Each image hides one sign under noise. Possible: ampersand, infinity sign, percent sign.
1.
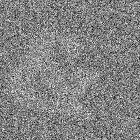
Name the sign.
ampersand
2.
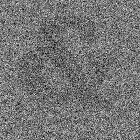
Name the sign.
ampersand
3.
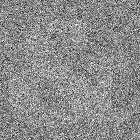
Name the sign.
ampersand
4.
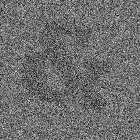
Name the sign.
ampersand
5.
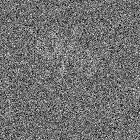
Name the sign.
percent sign
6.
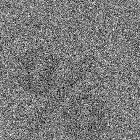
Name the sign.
percent sign
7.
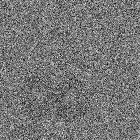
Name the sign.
infinity sign
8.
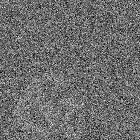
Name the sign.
ampersand
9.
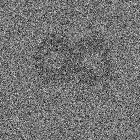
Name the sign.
infinity sign
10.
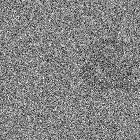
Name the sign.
ampersand
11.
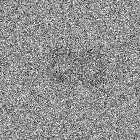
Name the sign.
infinity sign
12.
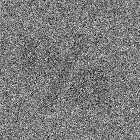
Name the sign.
percent sign
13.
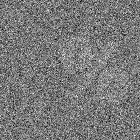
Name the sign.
percent sign
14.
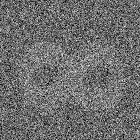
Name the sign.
infinity sign
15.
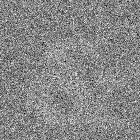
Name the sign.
ampersand
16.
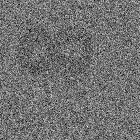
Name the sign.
infinity sign
